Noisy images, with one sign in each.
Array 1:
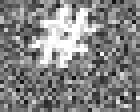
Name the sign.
hash sign
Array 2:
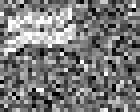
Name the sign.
approximately sign
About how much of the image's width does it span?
half
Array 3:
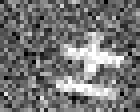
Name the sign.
plus-minus sign
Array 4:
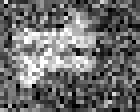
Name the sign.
not-equal sign
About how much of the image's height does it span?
two thirds
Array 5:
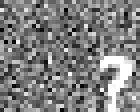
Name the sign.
question mark
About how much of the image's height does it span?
half
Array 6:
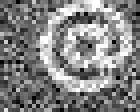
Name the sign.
at sign
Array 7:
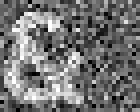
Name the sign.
ampersand
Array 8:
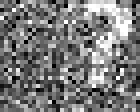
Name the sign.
question mark
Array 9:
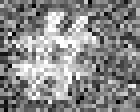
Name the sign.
hash sign
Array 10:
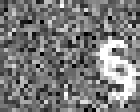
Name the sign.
section sign
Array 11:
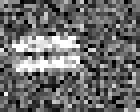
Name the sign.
equals sign
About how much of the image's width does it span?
half
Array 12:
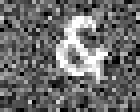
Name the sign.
ampersand
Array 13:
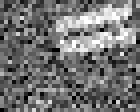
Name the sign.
equals sign
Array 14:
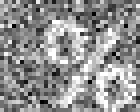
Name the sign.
percent sign
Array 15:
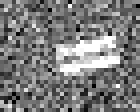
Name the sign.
equals sign
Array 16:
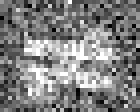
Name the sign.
not-equal sign
